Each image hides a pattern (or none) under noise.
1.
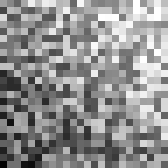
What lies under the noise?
a smooth slope
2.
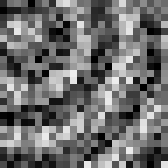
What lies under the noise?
rings round one point
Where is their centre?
top left
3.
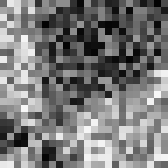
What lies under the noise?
spokes from one point
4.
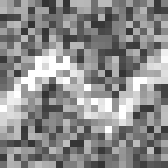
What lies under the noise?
a wavy band
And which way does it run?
left to right
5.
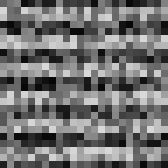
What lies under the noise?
horizontal stripes
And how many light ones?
6
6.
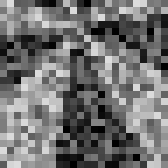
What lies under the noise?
spokes from one point
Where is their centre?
top middle
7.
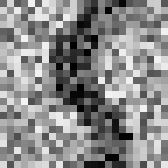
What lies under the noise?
a wavy band
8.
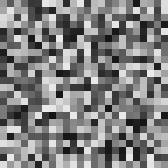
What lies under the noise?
only noise
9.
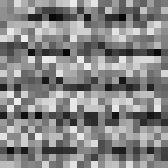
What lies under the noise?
horizontal stripes
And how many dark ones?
5
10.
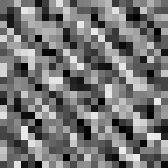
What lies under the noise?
diagonal stripes
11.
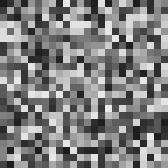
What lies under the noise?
only noise
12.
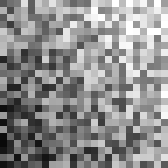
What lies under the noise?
a smooth slope
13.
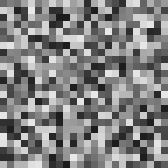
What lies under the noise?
only noise
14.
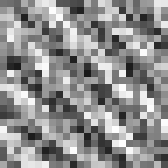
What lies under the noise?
diagonal stripes
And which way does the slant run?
top left to bottom right
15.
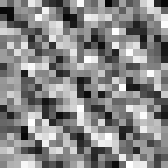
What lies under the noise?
diagonal stripes
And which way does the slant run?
top left to bottom right
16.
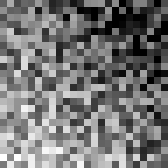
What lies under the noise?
a smooth slope
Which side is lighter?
bottom left
